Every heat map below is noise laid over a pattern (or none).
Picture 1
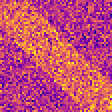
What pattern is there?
a diagonal band
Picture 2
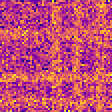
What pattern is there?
bands of rows crossing bands of columns
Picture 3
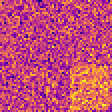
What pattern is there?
one block
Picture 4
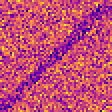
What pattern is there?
a diagonal band
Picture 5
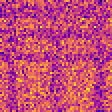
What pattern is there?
bands of rows crossing bands of columns
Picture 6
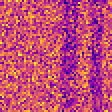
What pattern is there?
bands of columns
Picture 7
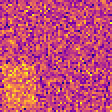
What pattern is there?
one block
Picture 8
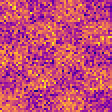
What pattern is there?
a checkerboard
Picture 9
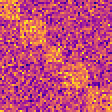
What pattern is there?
blocks along the diagonal
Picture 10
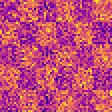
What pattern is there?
a checkerboard
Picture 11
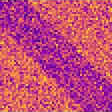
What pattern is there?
a diagonal band
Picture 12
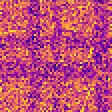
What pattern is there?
bands of rows crossing bands of columns
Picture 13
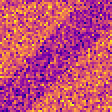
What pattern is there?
a diagonal band
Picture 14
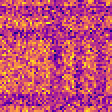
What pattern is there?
bands of rows crossing bands of columns
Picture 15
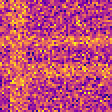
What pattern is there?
bands of rows crossing bands of columns
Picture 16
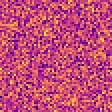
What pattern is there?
only noise
